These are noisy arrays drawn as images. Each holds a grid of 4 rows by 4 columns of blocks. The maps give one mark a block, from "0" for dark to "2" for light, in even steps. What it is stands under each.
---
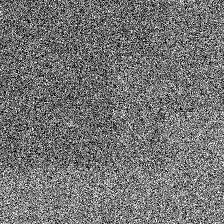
0 0 0 1
0 0 1 1
0 0 1 2
2 2 2 2
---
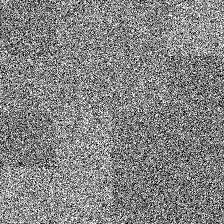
0 1 1 2
1 1 1 0
0 2 0 0
2 2 0 0
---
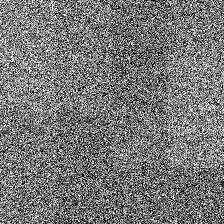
2 1 0 1
2 1 0 2
1 0 1 2
1 0 0 0
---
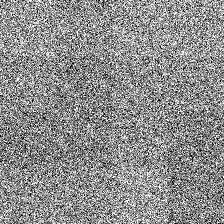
2 1 2 2
1 0 1 1
0 0 1 0
1 1 2 0
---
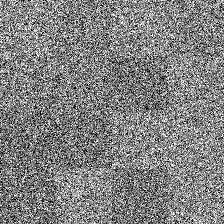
2 1 2 1
1 1 0 2
0 0 2 2
0 2 0 2
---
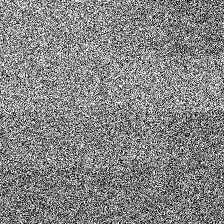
2 2 1 0
2 2 2 2
1 1 1 0
0 0 0 0
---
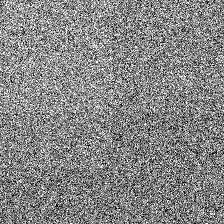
2 2 1 1
2 2 1 1
1 1 0 0
0 0 0 0
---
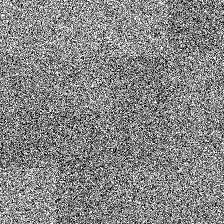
2 2 2 0
1 1 0 1
0 0 0 1
2 0 1 1
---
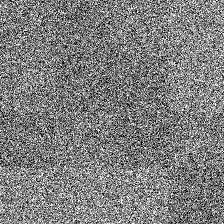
1 0 1 2
1 0 0 2
0 1 0 1
2 2 2 0
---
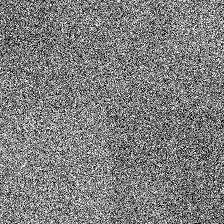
0 1 1 2
1 1 1 1
2 2 0 0
2 2 1 0
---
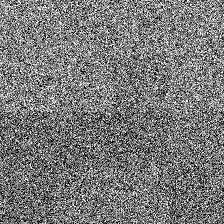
2 2 2 2
2 2 1 2
0 0 0 1
0 1 1 0
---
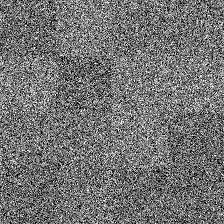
0 2 1 1
2 0 2 2
1 1 2 0
0 1 0 0
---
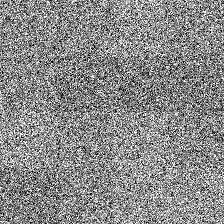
1 1 2 1
1 0 0 0
2 1 2 1
0 1 2 2
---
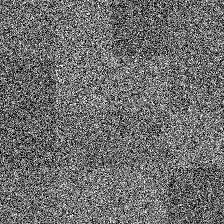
1 2 0 1
0 2 2 1
0 1 1 2
1 2 2 0
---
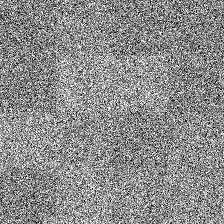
0 1 0 0
0 2 2 0
2 1 0 1
0 2 1 1
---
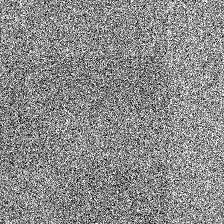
1 1 1 2
0 0 0 2
0 1 1 2
1 0 0 2
